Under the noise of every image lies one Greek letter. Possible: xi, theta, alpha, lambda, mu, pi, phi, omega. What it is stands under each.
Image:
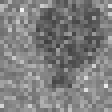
dark phi
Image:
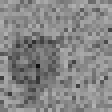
dark phi
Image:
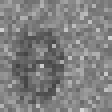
dark theta
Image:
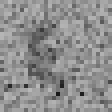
dark xi
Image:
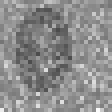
dark theta
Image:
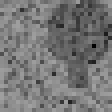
dark phi
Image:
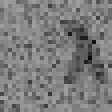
dark lambda
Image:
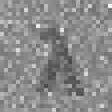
dark lambda
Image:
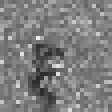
dark xi
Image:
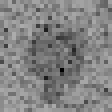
dark phi
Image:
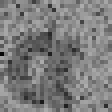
dark alpha
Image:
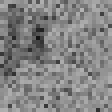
dark mu
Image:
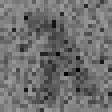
dark lambda
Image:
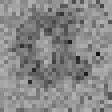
dark alpha
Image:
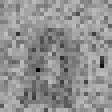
dark omega
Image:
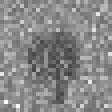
dark phi
